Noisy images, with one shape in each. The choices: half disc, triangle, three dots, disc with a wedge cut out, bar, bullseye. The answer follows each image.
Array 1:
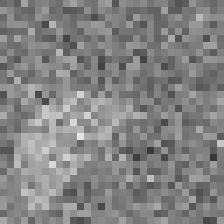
half disc
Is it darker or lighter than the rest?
lighter
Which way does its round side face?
up and left
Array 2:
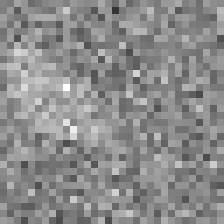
half disc
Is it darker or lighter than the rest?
lighter
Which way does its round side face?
down and left
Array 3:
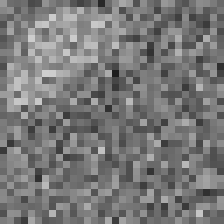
half disc
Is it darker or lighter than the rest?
lighter
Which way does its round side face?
up and left
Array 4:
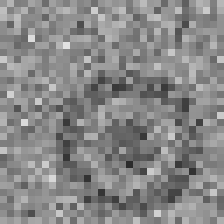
bullseye
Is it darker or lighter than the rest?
darker
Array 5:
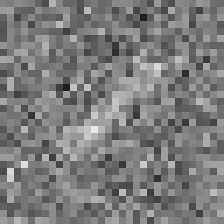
bar
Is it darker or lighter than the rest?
lighter
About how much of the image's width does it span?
half
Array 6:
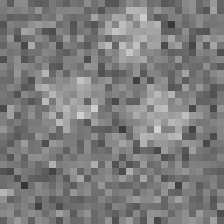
three dots
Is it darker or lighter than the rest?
lighter
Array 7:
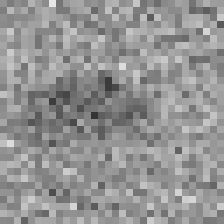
half disc
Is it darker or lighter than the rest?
darker
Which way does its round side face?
up
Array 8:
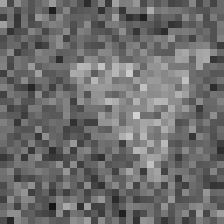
triangle
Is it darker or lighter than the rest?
lighter
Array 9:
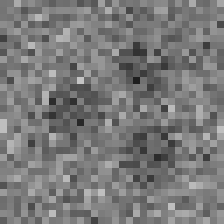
three dots
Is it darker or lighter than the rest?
darker
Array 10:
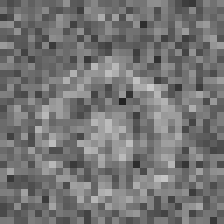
bullseye
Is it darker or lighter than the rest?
lighter
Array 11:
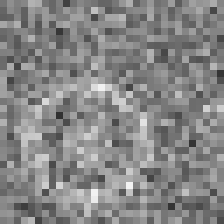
bullseye
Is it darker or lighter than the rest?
lighter
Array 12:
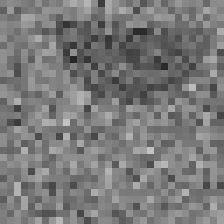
half disc
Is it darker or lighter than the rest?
darker
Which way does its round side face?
down
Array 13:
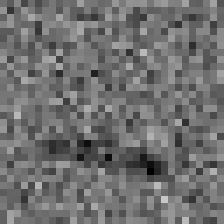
bar
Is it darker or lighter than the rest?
darker
